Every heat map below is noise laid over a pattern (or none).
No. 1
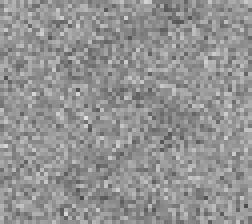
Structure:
a wavy band
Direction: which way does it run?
top to bottom
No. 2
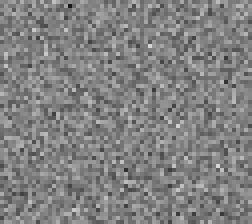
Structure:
only noise
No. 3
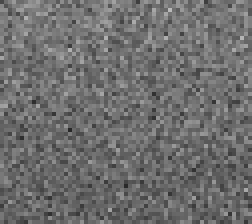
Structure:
a smooth slope
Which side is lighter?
top
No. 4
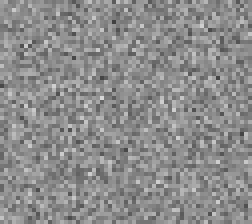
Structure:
only noise
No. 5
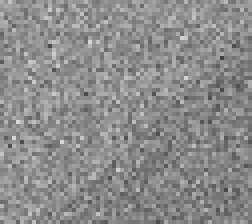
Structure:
a sharp edge
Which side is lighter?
top left
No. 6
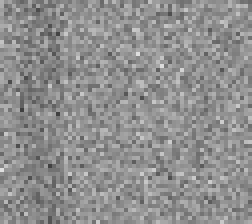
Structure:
one vertical stripe
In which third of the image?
left
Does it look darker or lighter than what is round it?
darker
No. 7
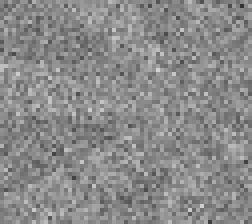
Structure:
spokes from one point
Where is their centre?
middle right
